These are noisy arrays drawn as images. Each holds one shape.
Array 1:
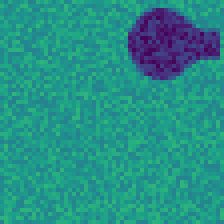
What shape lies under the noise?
light bulb
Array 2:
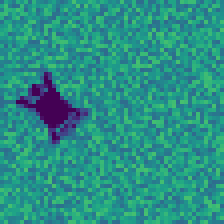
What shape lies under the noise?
chess rook
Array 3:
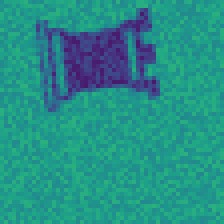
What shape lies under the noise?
chess rook
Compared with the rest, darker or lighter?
darker
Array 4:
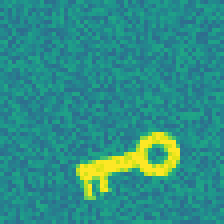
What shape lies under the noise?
key
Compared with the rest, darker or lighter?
lighter
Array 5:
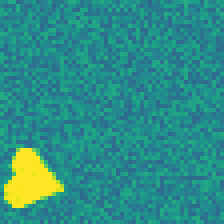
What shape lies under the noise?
heart
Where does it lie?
bottom left
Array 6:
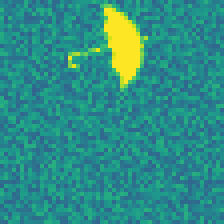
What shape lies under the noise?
umbrella
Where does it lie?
top middle
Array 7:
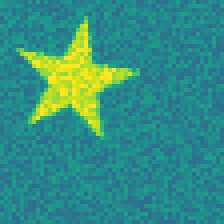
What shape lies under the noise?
star
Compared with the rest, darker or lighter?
lighter
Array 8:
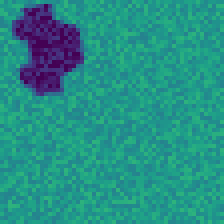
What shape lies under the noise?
car
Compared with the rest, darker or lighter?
darker
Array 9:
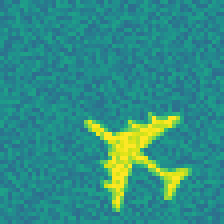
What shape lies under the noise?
airplane
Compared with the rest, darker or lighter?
lighter
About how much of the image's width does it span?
half
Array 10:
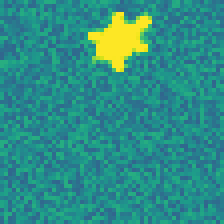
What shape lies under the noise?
turtle
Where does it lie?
top middle
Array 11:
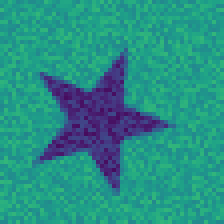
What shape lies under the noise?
star
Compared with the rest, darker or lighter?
darker
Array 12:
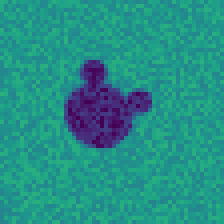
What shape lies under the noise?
bear's head
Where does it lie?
centre
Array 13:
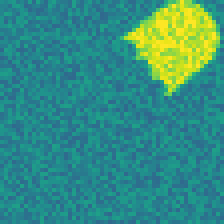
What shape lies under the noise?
ghost
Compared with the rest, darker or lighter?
lighter
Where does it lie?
top right
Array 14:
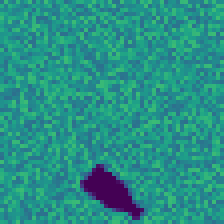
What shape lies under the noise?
bottle
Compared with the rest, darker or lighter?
darker
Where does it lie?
bottom middle
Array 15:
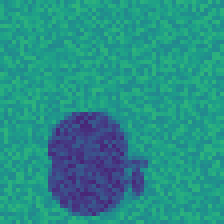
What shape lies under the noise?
apple
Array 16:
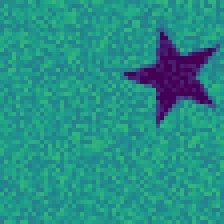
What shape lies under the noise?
star
